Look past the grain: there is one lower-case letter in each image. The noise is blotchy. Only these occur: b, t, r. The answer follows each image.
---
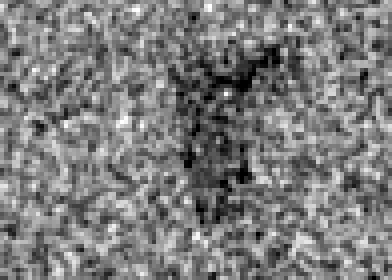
r
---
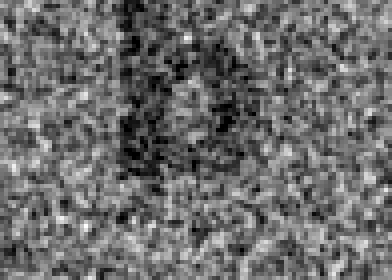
b
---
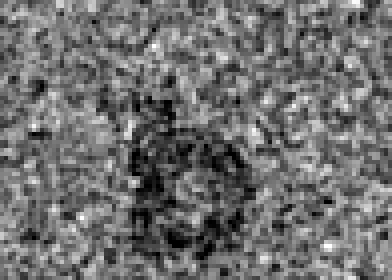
b
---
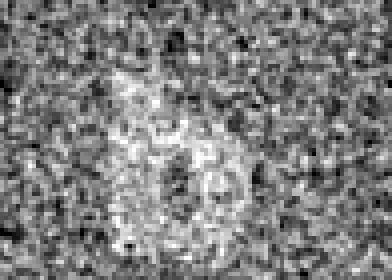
b
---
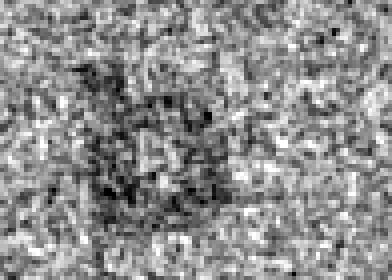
b
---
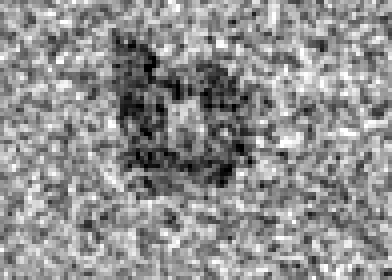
b
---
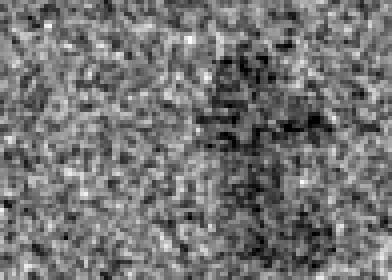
t
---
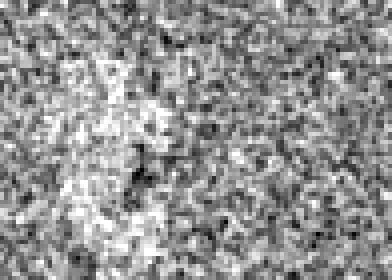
t
